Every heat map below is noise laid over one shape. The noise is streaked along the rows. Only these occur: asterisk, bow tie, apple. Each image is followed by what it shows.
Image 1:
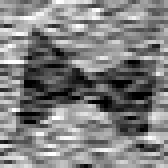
bow tie
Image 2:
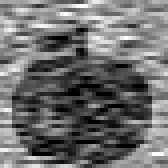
apple
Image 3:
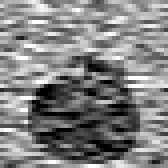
apple
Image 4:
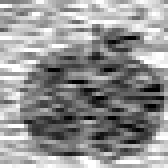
apple
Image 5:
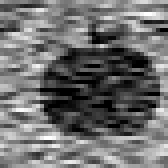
apple
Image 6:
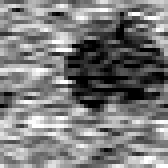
apple
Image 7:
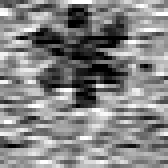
asterisk
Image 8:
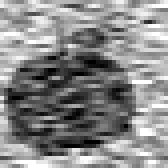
apple
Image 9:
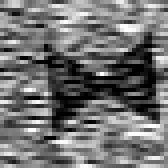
bow tie
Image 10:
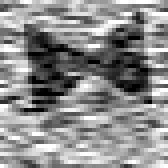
bow tie
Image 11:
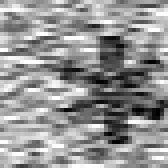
asterisk
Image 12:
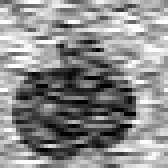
apple
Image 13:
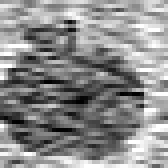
apple
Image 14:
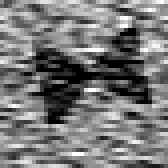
bow tie
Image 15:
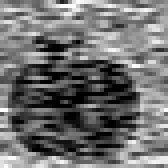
apple
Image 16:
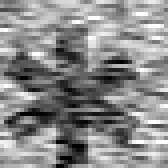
asterisk
